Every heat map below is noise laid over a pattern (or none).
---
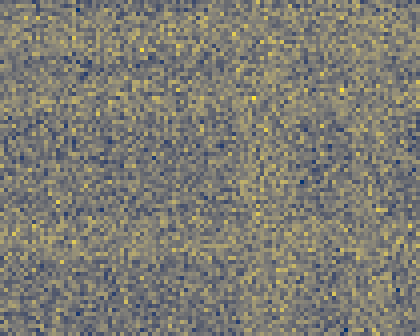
bands of rows crossing bands of columns
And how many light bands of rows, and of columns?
3 and 2
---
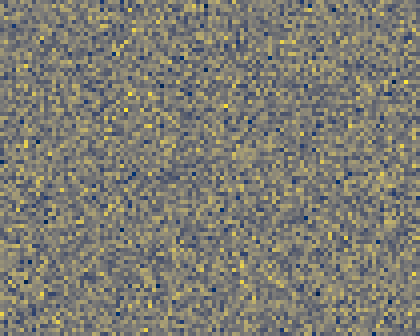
only noise
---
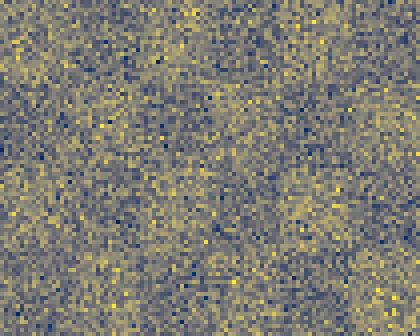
a checkerboard
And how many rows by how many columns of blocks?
4 by 6
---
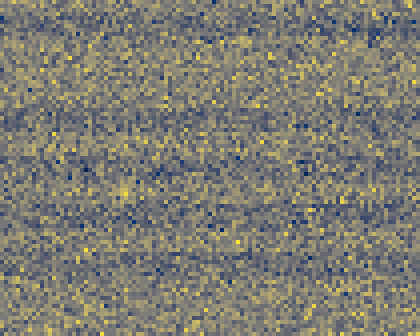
bands of rows
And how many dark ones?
5
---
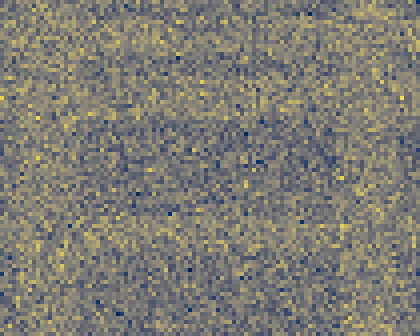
bands of rows crossing bands of columns
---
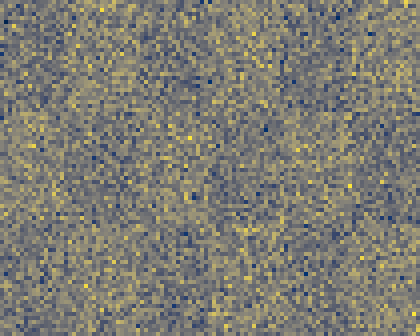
a checkerboard
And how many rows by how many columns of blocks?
3 by 6
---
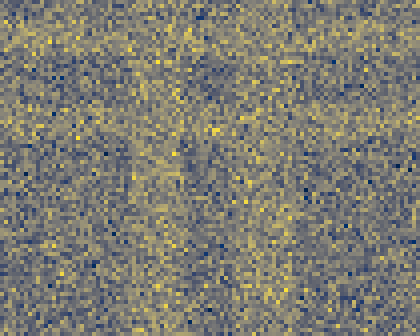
bands of rows crossing bands of columns
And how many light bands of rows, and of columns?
2 and 2
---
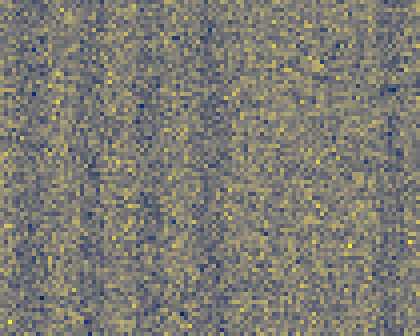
bands of columns
